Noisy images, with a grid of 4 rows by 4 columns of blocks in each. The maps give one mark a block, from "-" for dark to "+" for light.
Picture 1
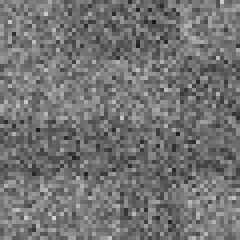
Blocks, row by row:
+ - - +
+ + + -
- - - -
+ + - +
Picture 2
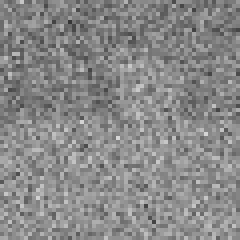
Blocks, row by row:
- - - -
- - + -
+ + + +
+ + + +
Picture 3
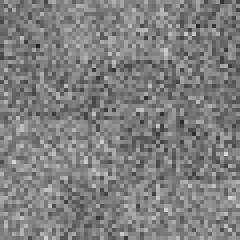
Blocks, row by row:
- + + -
- - - -
+ + - -
+ - + +
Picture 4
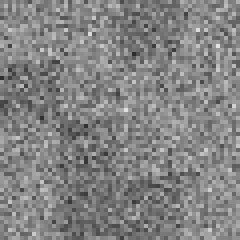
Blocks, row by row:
+ + - +
- + + +
+ - + +
+ - - +
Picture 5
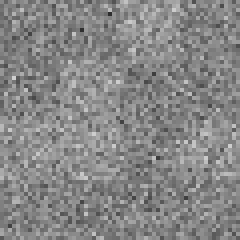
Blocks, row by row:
- - + -
- + - -
+ + - +
- - - -
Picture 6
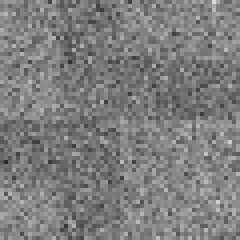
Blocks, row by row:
+ - + +
+ - - -
- - + +
+ - + +
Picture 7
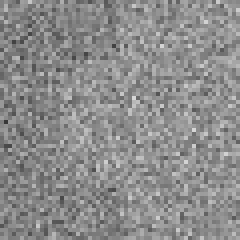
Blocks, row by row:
- - + +
- + + +
- + + +
- - + +
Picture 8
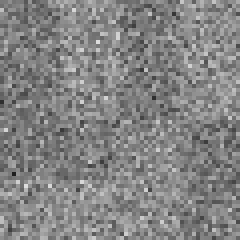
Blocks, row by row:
- + - +
- + - +
- - + -
+ + + -
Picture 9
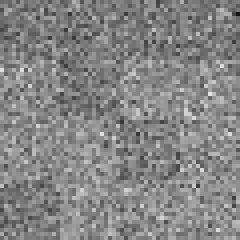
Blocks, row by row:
- - - -
+ - + +
+ + - +
- + + +
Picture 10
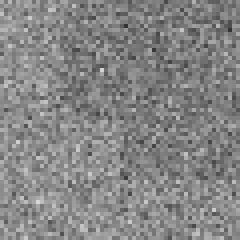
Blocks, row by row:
+ - - -
+ - - -
+ + - -
+ + + +
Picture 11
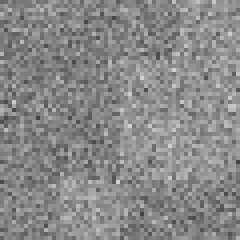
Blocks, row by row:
- - - +
- - + +
- - + +
- + - -
